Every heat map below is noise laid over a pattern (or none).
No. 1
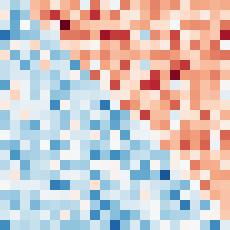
a sharp edge
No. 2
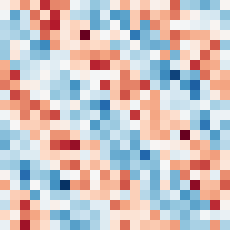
diagonal stripes
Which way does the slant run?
top left to bottom right
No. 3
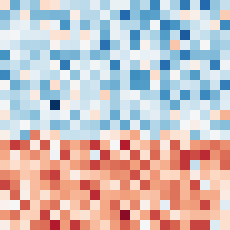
a sharp edge
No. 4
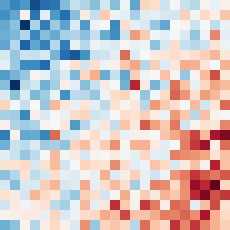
a smooth slope
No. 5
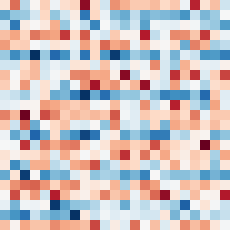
horizontal stripes
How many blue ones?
6
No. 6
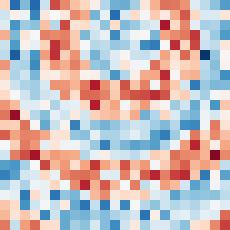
rings round one point
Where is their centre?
top middle
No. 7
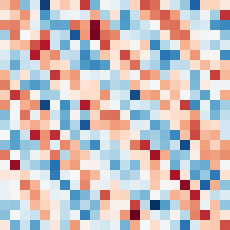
diagonal stripes
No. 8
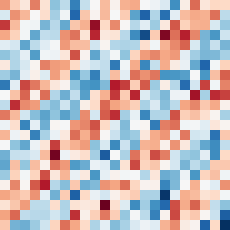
diagonal stripes
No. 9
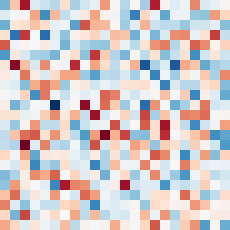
only noise
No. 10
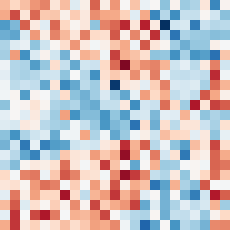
spokes from one point
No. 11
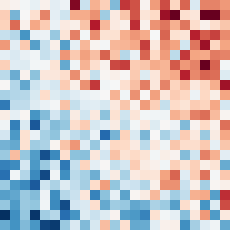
a smooth slope
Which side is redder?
top right
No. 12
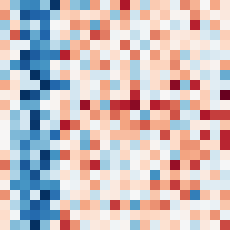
one vertical stripe
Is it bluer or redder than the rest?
bluer
